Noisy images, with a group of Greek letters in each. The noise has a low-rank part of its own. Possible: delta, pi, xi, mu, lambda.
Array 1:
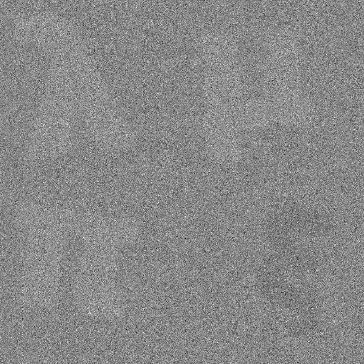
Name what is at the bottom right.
xi
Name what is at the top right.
mu
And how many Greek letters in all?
4
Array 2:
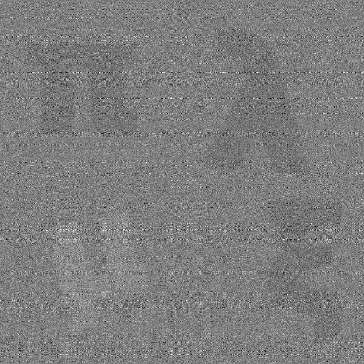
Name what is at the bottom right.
xi
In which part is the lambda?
top right
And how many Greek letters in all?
4
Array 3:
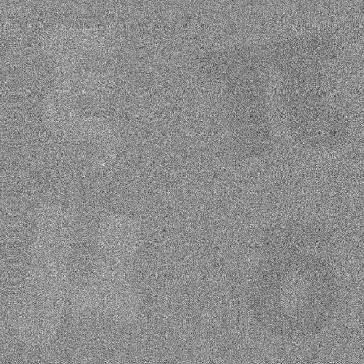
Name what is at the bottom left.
mu
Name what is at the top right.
pi
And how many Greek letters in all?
4
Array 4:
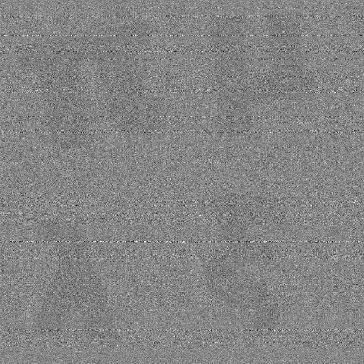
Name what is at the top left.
pi
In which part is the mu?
top right
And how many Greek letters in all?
4
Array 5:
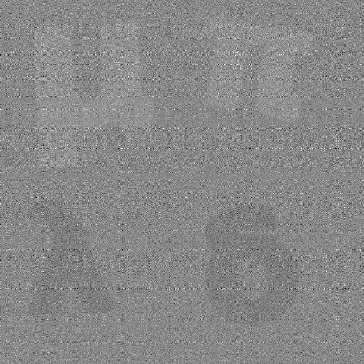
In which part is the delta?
bottom right
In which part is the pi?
top right
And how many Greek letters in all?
4
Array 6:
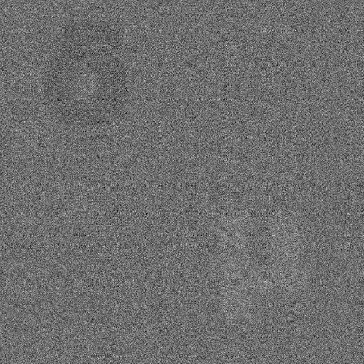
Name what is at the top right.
nothing
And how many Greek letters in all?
2
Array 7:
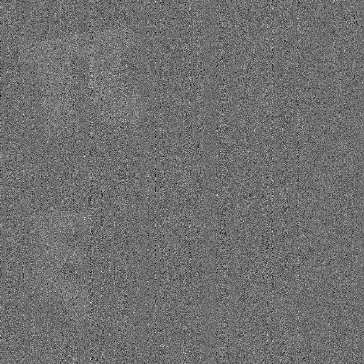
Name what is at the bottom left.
xi
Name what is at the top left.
pi
